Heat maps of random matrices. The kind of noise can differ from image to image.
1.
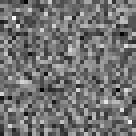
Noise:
independent entries
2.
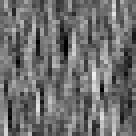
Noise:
streaked along the columns
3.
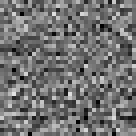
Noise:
low rank plus noise
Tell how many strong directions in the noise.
five to eight
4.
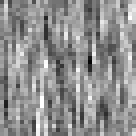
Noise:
streaked along the columns
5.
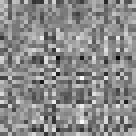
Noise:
low rank plus noise
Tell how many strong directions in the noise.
one
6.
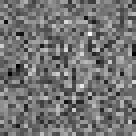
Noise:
low rank plus noise
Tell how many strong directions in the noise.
five to eight
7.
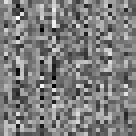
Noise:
columns of uneven size
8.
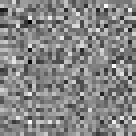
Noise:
low rank plus noise
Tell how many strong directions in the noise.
two
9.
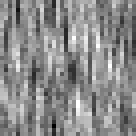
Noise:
streaked along the columns
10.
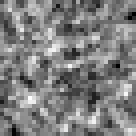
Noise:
blotchy
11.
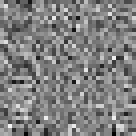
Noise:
low rank plus noise
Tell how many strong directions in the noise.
three or four
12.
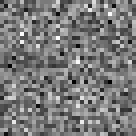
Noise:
low rank plus noise
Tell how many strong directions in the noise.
five to eight
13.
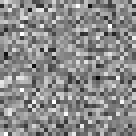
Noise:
low rank plus noise
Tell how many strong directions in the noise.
five to eight
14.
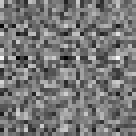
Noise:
low rank plus noise
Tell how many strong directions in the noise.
one
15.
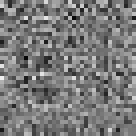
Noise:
low rank plus noise
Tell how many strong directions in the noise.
two
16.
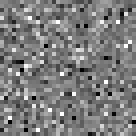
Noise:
heavy tails
